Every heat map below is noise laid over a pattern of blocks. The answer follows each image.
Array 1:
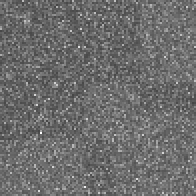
mirrored about the diagonal from the top left
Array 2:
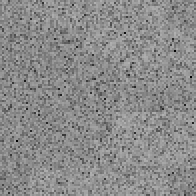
top and bottom mirror each other
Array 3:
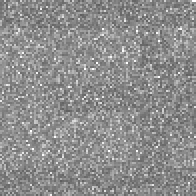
top and bottom mirror each other
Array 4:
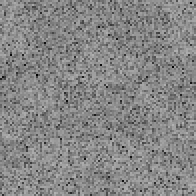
left and right mirror each other
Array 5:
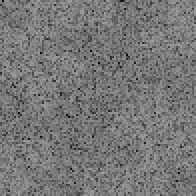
the same after a half turn
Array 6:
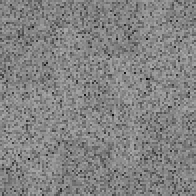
the same after a half turn
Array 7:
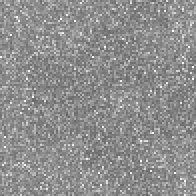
top and bottom mirror each other
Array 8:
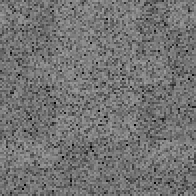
left and right mirror each other
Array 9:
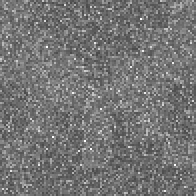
left and right mirror each other
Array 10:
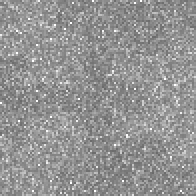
top and bottom mirror each other
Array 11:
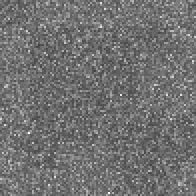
mirrored about the diagonal from the top left
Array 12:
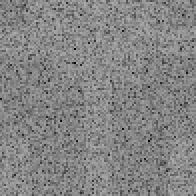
left and right mirror each other
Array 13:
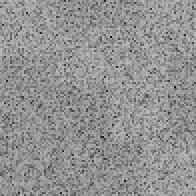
mirrored about the diagonal from the bottom left
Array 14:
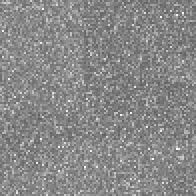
no symmetry
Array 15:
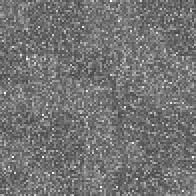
mirrored about the diagonal from the bottom left
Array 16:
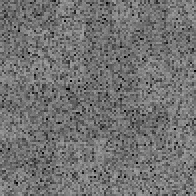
mirrored about the diagonal from the top left
